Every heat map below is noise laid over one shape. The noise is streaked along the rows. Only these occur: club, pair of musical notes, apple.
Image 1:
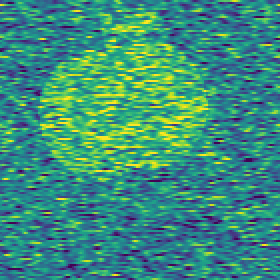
light apple
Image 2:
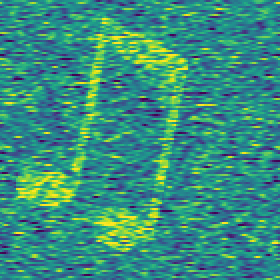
light pair of musical notes
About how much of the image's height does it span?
nearly all
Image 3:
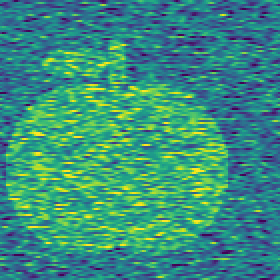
light apple
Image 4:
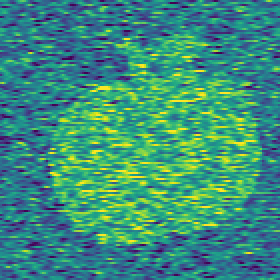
light apple
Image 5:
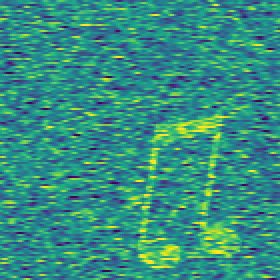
light pair of musical notes
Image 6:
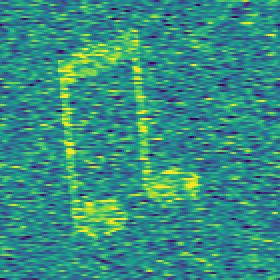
light pair of musical notes
